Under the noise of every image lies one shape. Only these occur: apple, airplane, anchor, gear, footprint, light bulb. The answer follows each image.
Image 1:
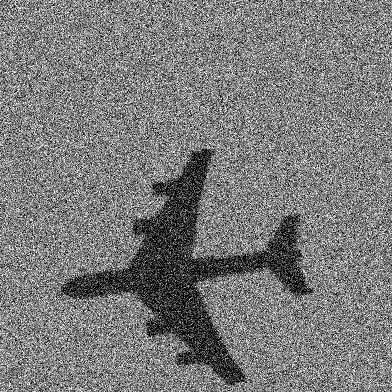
airplane
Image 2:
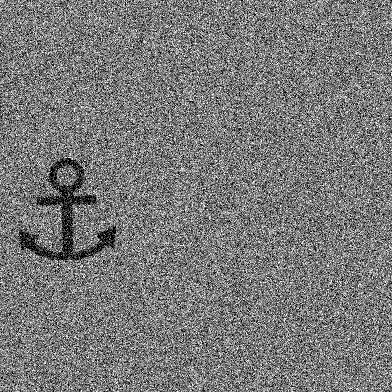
anchor
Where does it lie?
middle left
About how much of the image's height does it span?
a quarter
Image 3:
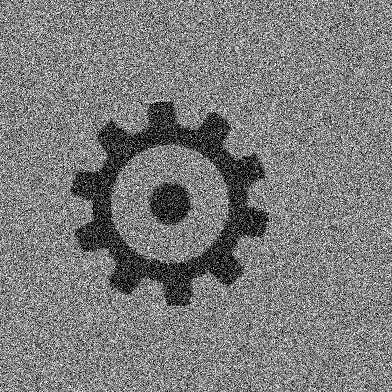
gear
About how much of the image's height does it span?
half
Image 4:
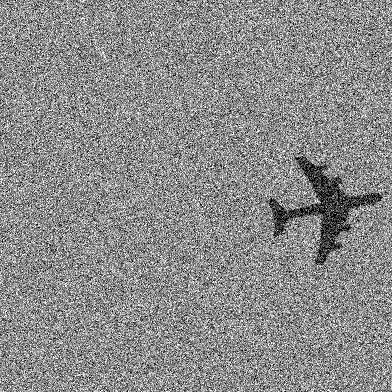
airplane
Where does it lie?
middle right
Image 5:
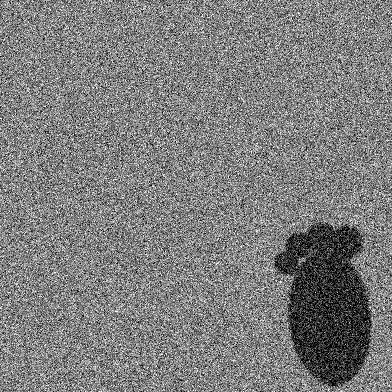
footprint
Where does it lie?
bottom right
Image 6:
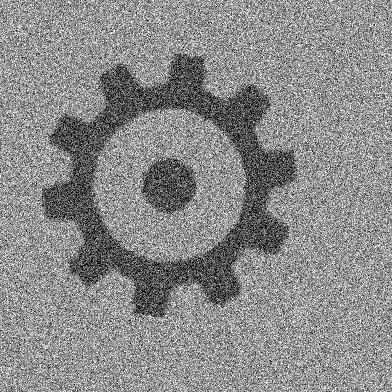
gear
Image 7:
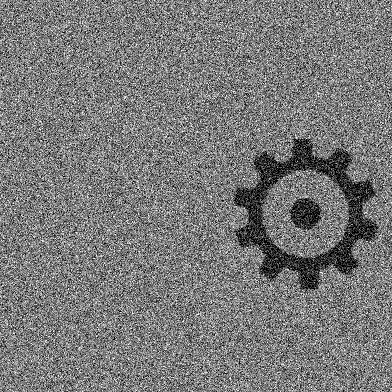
gear
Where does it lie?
middle right
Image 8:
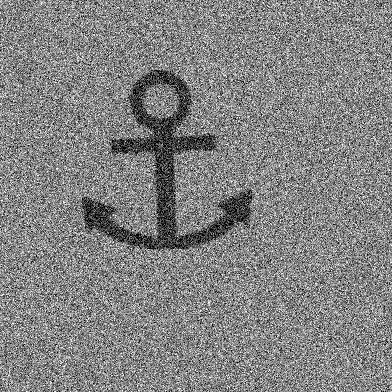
anchor
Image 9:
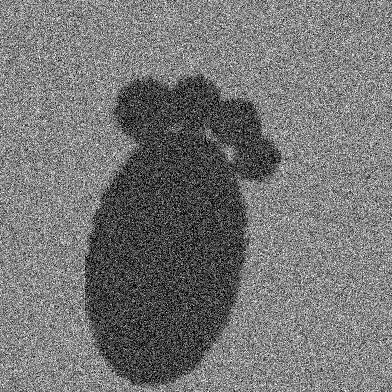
footprint
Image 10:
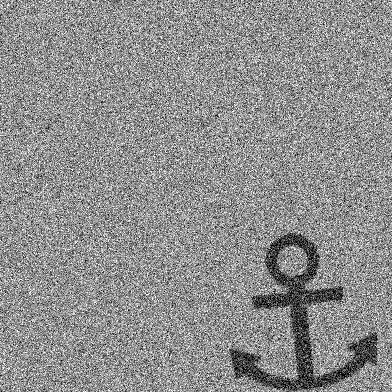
anchor
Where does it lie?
bottom right
